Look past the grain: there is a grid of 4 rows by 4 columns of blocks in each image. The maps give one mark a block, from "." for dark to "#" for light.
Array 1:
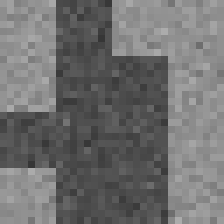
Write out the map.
# . # #
# . . #
. . . #
# . . #
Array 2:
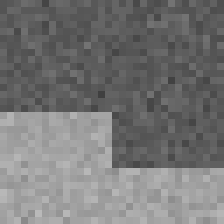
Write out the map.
. . . .
. . . .
# # . .
# # # #
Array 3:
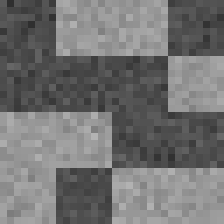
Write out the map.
. # # .
. . . #
# # . .
# . # #
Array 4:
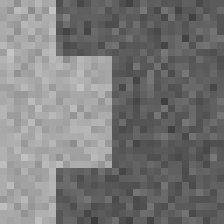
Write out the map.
# . . .
# # . .
# # . .
# . . .
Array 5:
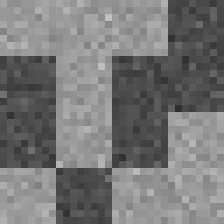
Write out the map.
# # # .
. # . .
. # . #
# . # #
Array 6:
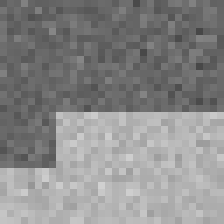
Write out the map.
. . . .
. . . .
. # # #
# # # #
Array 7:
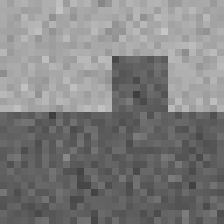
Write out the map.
# # # #
# # . #
. . . .
. . . .
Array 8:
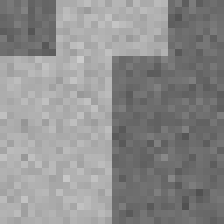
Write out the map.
. # # .
# # . .
# # . .
# # . .
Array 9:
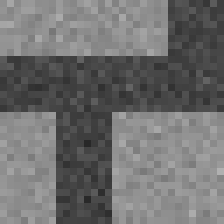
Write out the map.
# # # .
. . . .
# . # #
# . # #
